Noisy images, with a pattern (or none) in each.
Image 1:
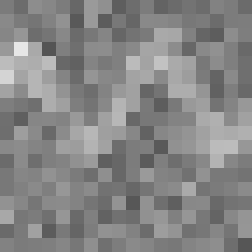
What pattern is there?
a wavy band
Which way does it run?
left to right
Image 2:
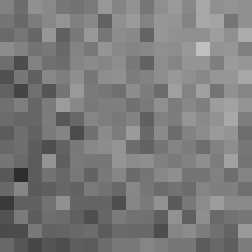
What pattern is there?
a smooth slope
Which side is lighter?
top right
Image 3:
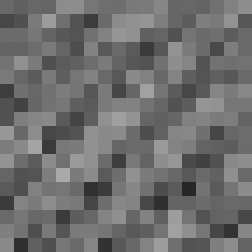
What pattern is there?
diagonal stripes
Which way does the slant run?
bottom left to top right
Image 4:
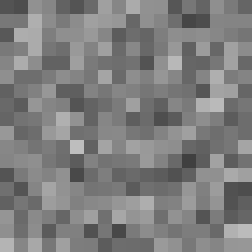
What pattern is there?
rings round one point
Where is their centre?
top middle
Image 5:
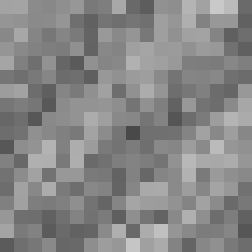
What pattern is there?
diagonal stripes
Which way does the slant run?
bottom left to top right
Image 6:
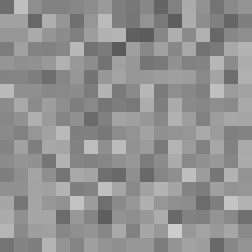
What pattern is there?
only noise
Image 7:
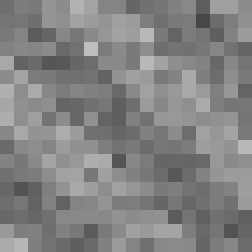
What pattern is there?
diagonal stripes
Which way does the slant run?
top left to bottom right
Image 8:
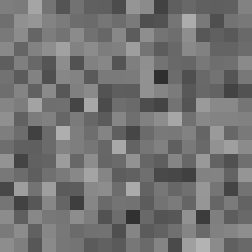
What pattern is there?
only noise
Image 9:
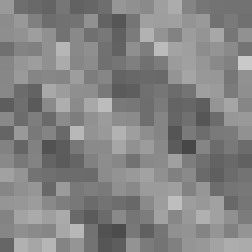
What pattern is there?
diagonal stripes
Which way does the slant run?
top left to bottom right
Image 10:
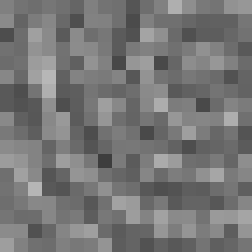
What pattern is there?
rings round one point
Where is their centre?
top right
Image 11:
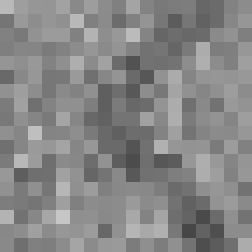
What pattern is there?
a wavy band
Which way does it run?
top to bottom
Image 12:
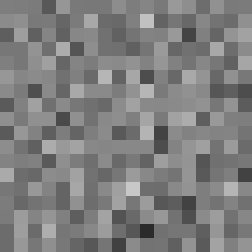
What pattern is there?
only noise
